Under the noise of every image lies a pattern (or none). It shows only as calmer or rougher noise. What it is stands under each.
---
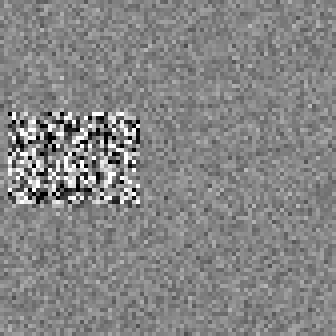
one block
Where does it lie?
middle left
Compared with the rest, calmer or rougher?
rougher
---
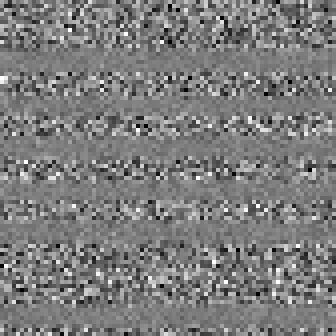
bands of rows
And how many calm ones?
6
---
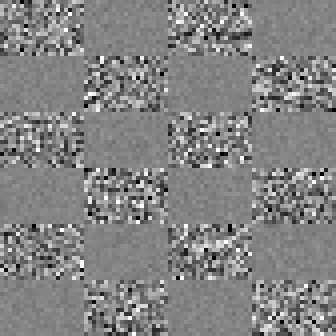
a checkerboard
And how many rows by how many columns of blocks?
6 by 4
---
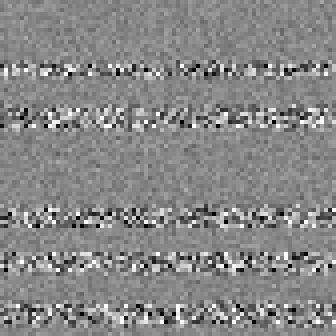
bands of rows
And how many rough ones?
5
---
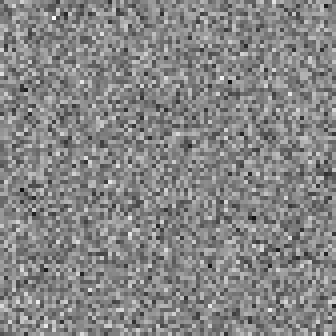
only noise
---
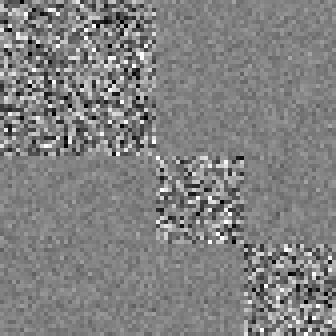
blocks along the diagonal
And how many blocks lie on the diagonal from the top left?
3
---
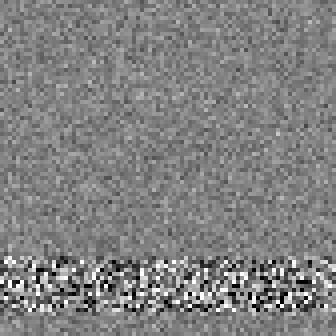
one band of rows
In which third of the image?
bottom
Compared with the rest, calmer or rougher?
rougher
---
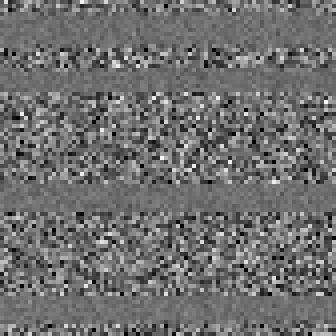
bands of rows
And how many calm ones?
4
